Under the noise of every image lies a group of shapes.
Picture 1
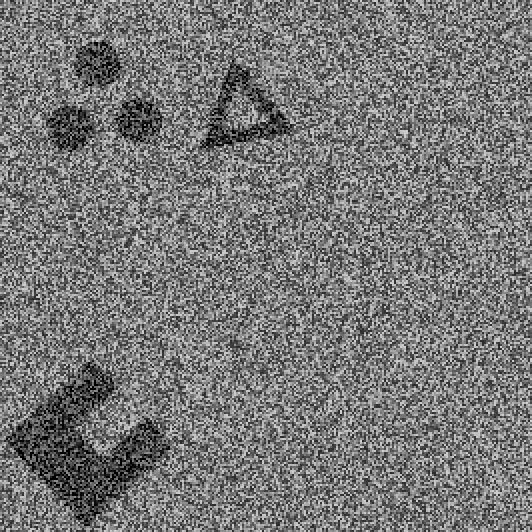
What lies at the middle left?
nothing
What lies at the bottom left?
square with a notch
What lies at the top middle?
triangle frame
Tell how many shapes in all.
3
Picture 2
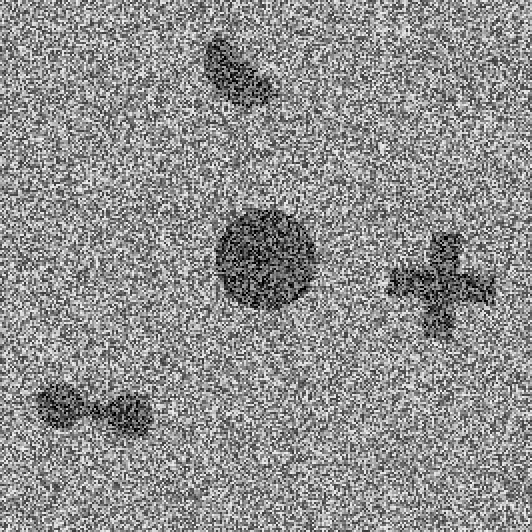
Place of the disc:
centre
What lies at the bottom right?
nothing
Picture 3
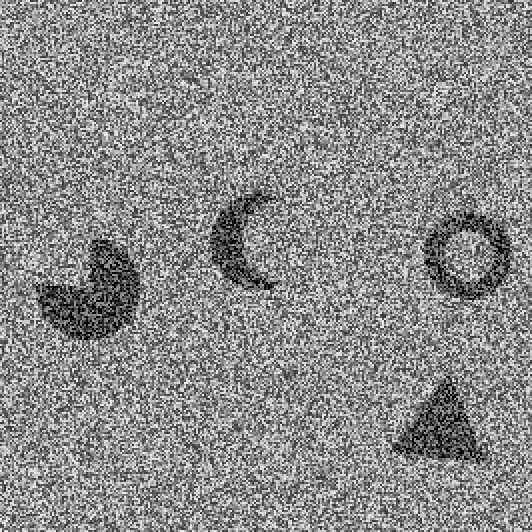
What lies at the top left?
nothing
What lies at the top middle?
nothing
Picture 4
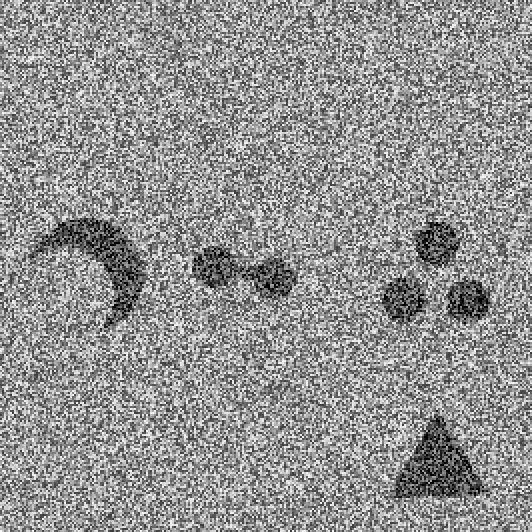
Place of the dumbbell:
centre
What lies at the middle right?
three dots
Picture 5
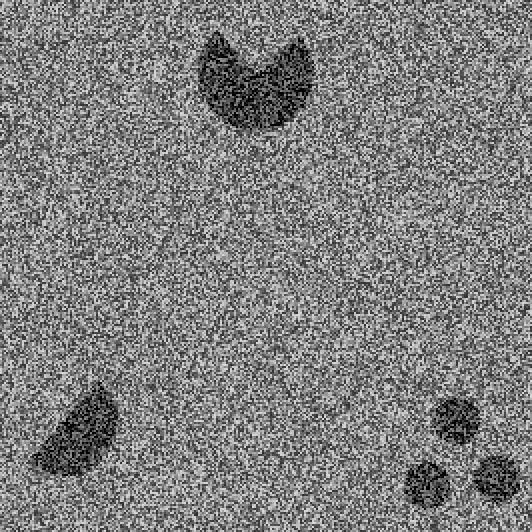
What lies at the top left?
nothing
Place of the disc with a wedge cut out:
top middle
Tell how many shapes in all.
3
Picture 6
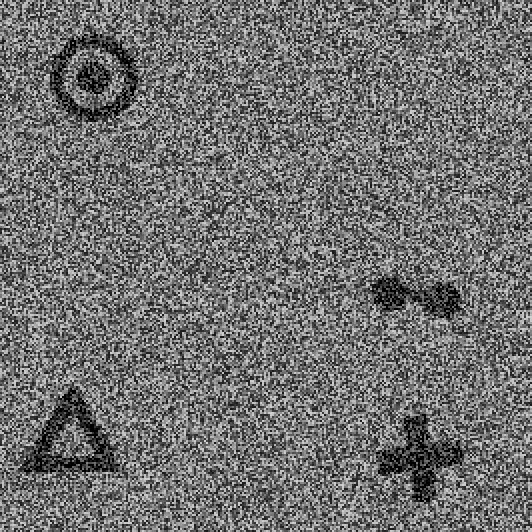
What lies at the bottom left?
triangle frame
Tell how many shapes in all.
4
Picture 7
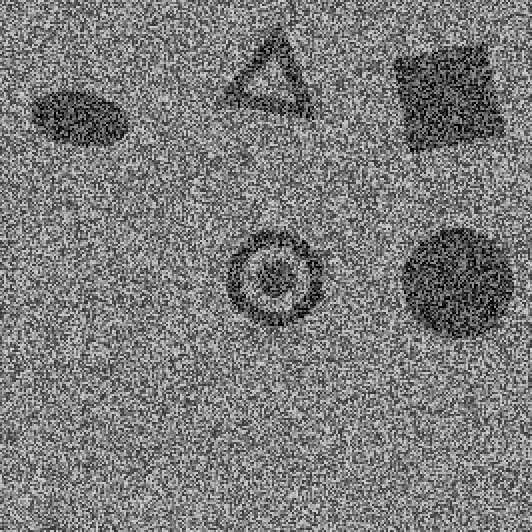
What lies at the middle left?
nothing
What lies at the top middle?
triangle frame
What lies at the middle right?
disc
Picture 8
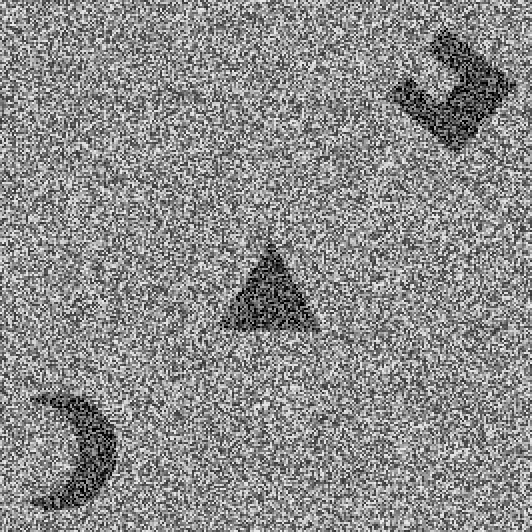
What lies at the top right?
square with a notch
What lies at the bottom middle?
nothing
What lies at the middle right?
nothing
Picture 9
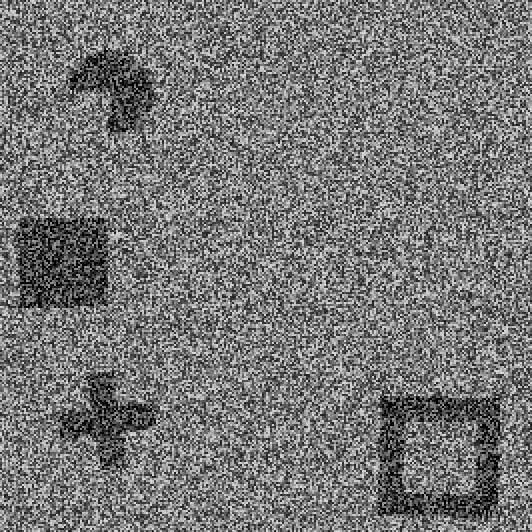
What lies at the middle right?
nothing
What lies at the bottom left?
cross
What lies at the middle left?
square
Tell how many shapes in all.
4
